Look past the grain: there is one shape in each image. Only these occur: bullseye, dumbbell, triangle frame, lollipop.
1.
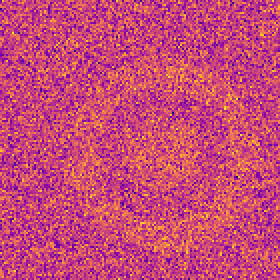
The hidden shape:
bullseye
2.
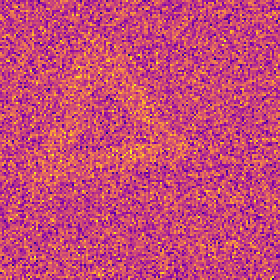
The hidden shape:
triangle frame
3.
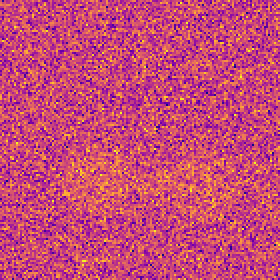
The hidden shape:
dumbbell
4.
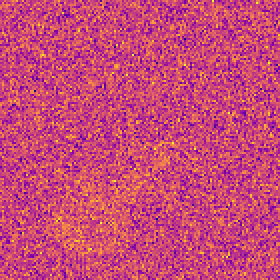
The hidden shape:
lollipop
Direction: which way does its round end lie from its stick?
down and left
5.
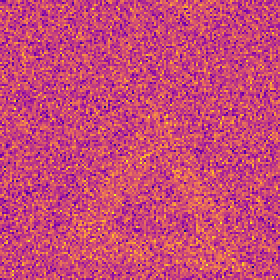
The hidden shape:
triangle frame
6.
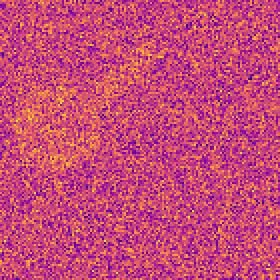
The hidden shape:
lollipop
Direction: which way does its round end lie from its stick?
down and left
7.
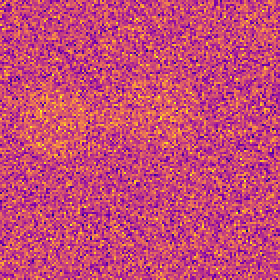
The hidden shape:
dumbbell
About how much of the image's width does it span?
two thirds
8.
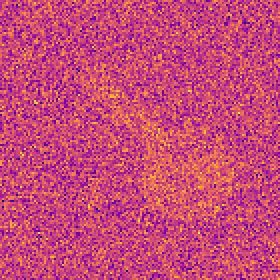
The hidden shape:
lollipop
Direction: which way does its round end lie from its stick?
down and right
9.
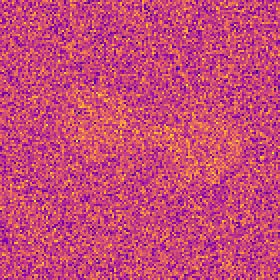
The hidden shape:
dumbbell
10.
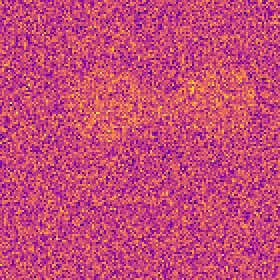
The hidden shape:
dumbbell
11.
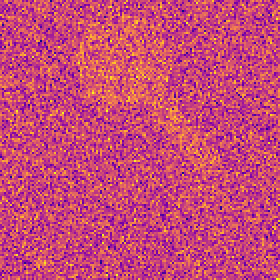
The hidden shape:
lollipop
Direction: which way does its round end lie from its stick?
up and left
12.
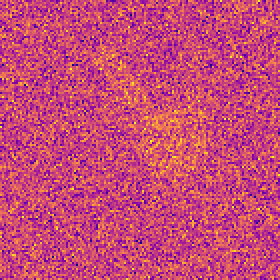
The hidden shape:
lollipop
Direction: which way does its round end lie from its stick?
down and right
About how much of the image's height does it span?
half
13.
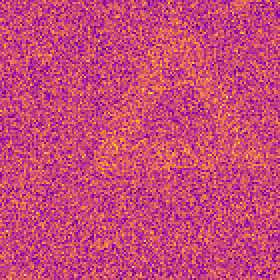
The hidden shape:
triangle frame
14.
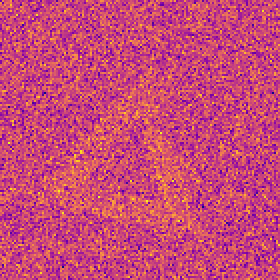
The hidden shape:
triangle frame
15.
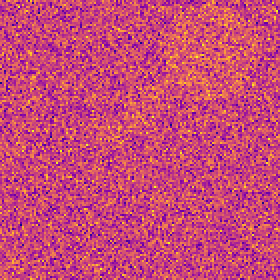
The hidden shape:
lollipop
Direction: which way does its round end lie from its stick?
up and right
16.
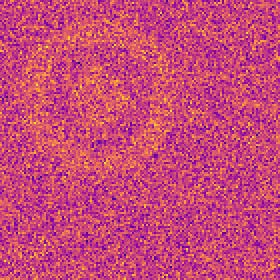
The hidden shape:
bullseye
